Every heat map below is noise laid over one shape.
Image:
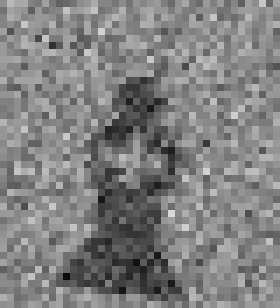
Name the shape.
chess bishop
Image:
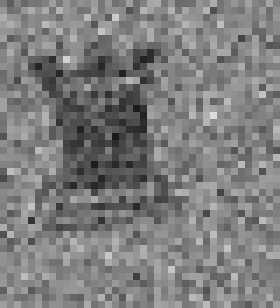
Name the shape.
chess rook
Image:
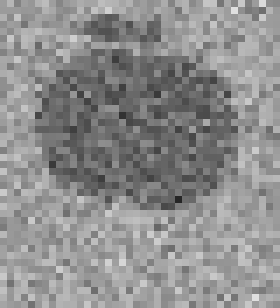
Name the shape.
apple
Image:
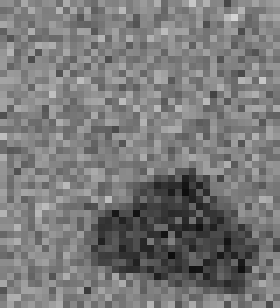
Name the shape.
cloud
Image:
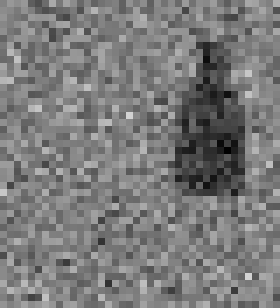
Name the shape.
bottle
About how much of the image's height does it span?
half
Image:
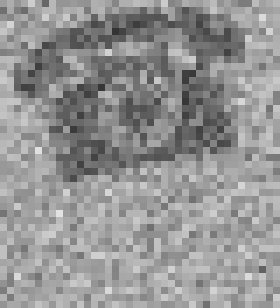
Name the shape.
telephone
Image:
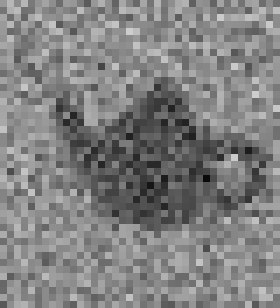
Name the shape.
teapot
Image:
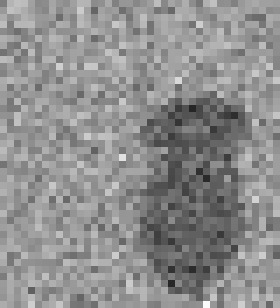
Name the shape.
footprint
